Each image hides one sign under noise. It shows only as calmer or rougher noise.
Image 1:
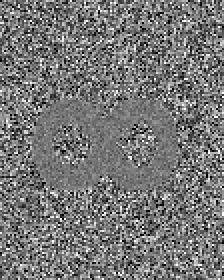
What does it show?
calm infinity sign
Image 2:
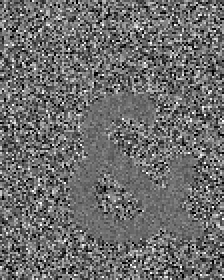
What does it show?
calm ampersand
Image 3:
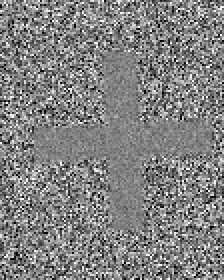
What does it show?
calm plus sign
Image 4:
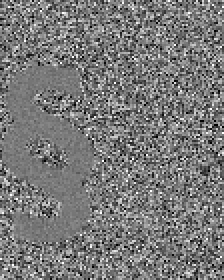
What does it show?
calm section sign
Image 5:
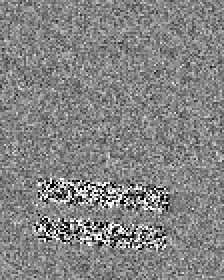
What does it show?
rough equals sign
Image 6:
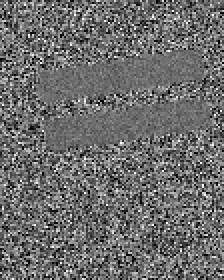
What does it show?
calm equals sign
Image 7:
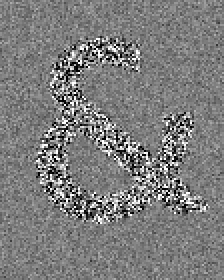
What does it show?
rough ampersand
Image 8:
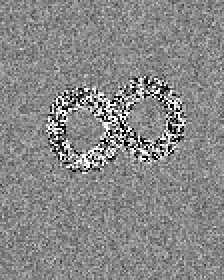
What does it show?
rough infinity sign
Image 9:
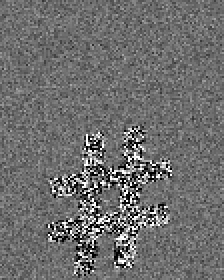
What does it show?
rough hash sign
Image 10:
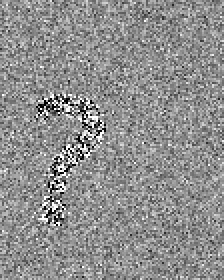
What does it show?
rough question mark
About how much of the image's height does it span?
half
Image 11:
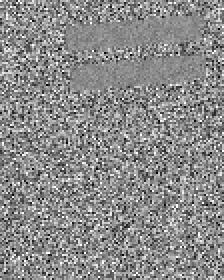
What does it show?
calm equals sign
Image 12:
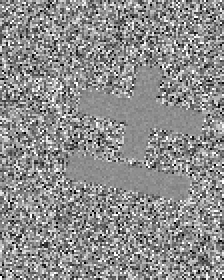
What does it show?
calm plus-minus sign
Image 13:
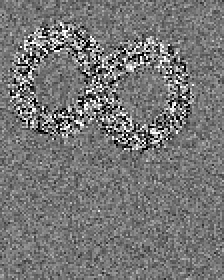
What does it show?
rough infinity sign
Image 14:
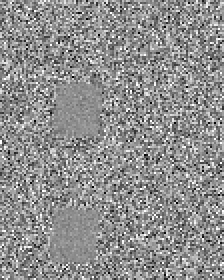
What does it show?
calm colon
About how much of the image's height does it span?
two thirds
